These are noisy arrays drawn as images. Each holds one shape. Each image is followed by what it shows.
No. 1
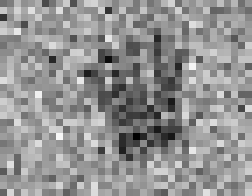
chess queen
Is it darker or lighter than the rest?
darker
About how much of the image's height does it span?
two thirds
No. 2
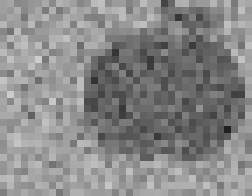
apple
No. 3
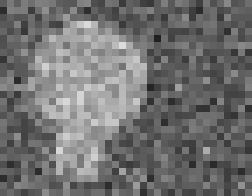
light bulb
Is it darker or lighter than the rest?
lighter
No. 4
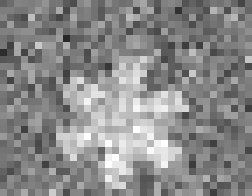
asterisk
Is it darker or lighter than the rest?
lighter
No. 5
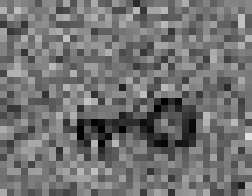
key
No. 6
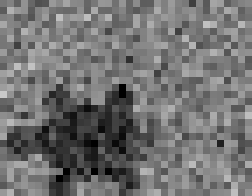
turtle
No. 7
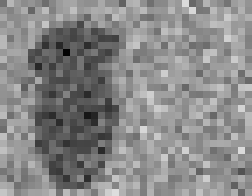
footprint
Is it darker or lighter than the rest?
darker
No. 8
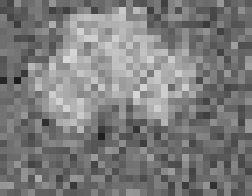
car
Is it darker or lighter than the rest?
lighter
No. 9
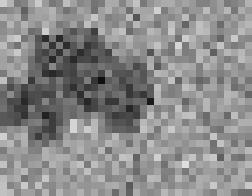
car
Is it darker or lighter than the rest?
darker
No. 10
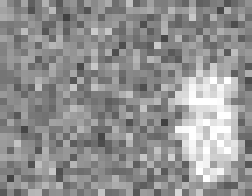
footprint
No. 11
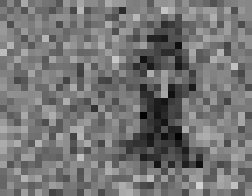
chess bishop
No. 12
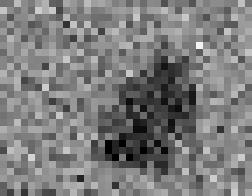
chess knight
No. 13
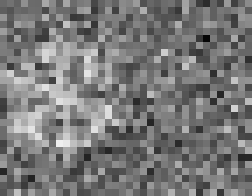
snowflake
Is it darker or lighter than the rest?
lighter
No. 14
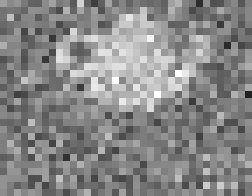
teapot
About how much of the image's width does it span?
two thirds
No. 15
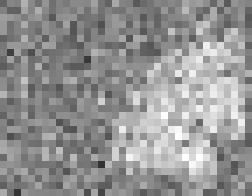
chess knight
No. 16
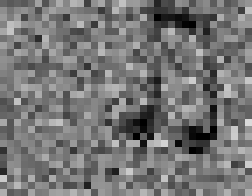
pair of musical notes
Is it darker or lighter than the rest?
darker
